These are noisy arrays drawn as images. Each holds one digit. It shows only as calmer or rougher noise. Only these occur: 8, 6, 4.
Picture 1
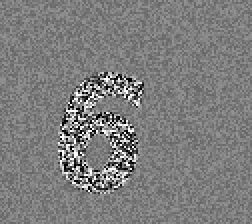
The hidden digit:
6
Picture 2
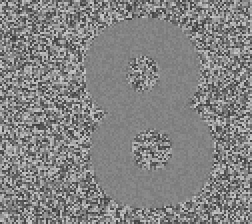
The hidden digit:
8
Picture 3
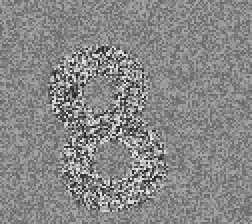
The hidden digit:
8
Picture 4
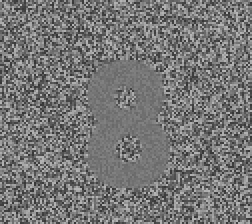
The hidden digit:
8
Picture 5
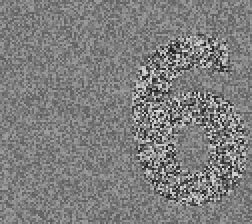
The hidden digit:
6
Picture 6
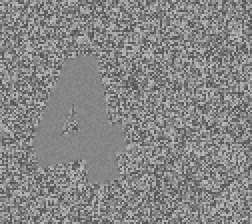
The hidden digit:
4
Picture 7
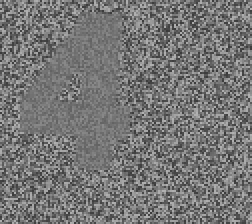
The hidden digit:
4
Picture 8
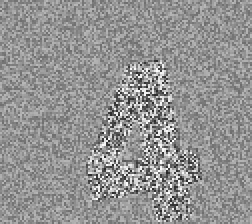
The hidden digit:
4
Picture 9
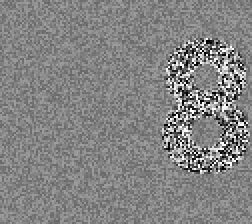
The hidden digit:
8
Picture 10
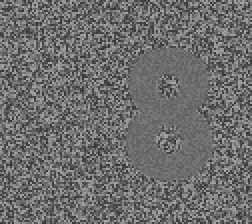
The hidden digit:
8
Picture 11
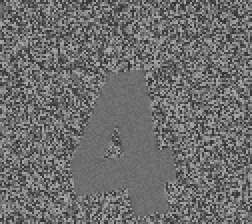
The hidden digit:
4
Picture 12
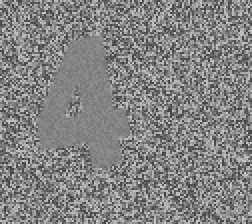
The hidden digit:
4
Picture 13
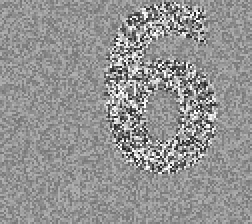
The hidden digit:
6
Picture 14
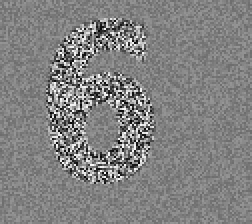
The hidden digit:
6
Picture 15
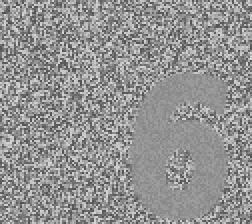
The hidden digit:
6
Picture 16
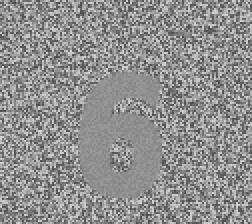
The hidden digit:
6
